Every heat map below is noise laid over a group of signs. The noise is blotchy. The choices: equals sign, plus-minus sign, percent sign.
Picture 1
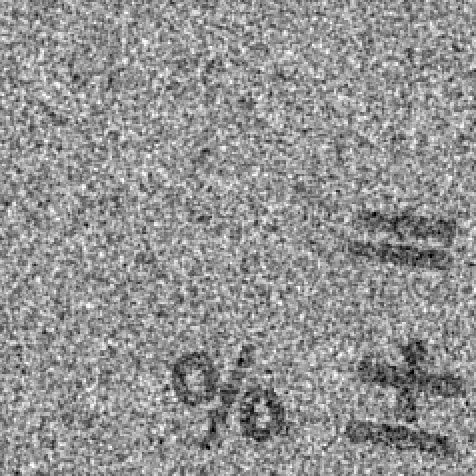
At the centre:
nothing
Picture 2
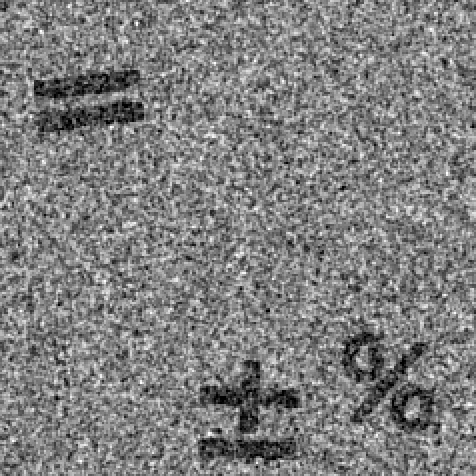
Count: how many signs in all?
3
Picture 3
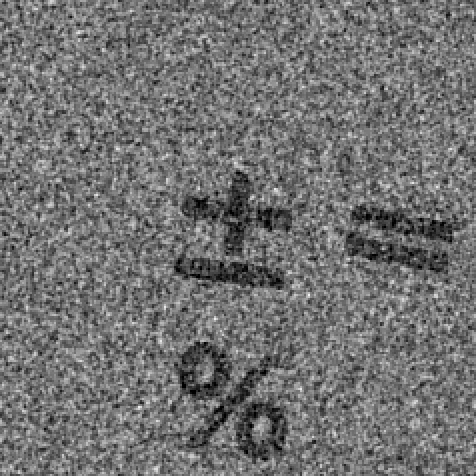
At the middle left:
nothing
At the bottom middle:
percent sign
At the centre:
plus-minus sign
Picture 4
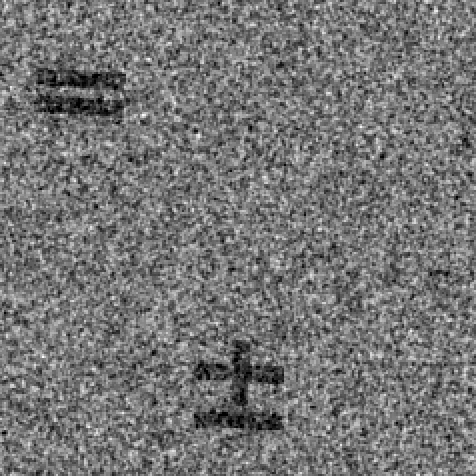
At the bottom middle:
plus-minus sign
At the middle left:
nothing
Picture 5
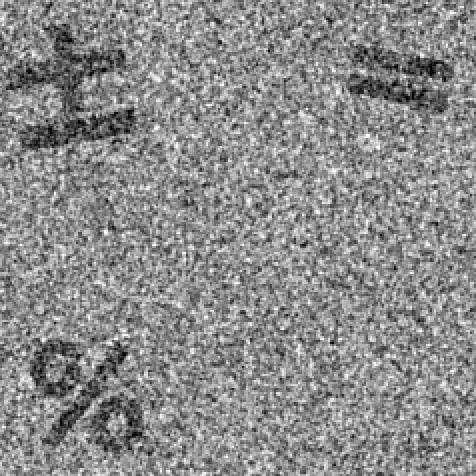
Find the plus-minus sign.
top left
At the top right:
equals sign
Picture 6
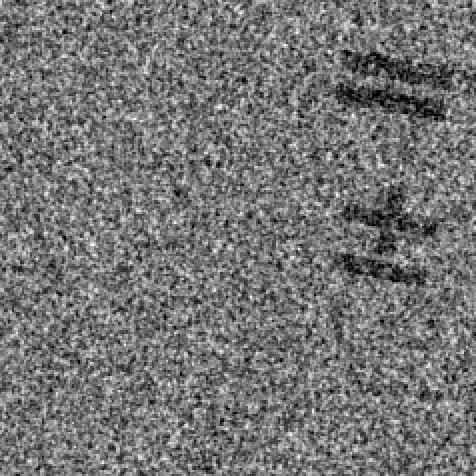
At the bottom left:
nothing
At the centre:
nothing
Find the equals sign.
top right
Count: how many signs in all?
2
